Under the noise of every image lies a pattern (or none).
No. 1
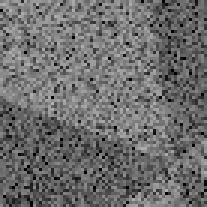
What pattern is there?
spokes from one point
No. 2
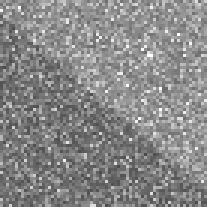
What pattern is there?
a sharp edge
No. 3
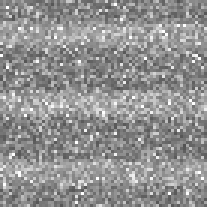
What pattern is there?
horizontal stripes
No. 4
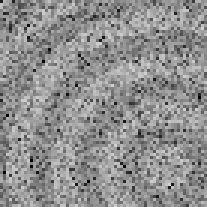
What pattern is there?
rings round one point
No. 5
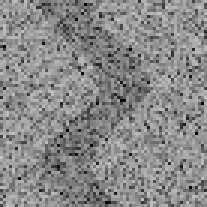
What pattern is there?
a wavy band
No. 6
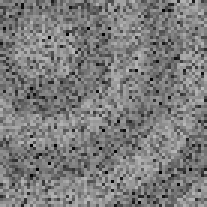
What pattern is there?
rings round one point
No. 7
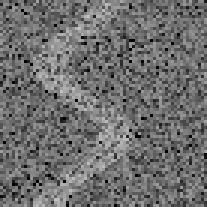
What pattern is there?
a wavy band
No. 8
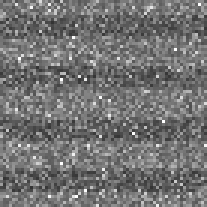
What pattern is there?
horizontal stripes
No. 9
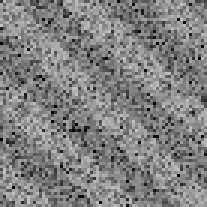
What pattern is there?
diagonal stripes
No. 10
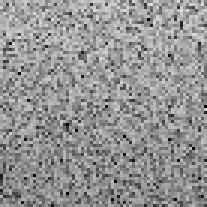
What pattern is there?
a smooth slope
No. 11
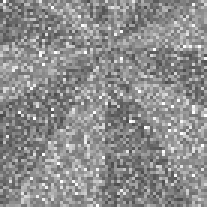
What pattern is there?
spokes from one point
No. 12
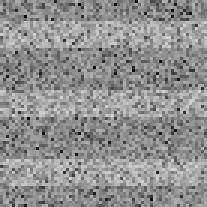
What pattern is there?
horizontal stripes
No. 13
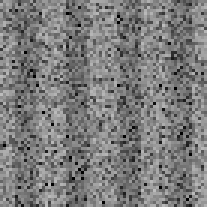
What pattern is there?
vertical stripes
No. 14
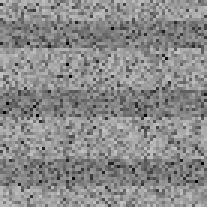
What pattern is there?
horizontal stripes
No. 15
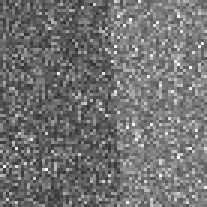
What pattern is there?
a sharp edge
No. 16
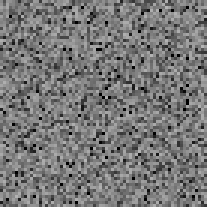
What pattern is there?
only noise
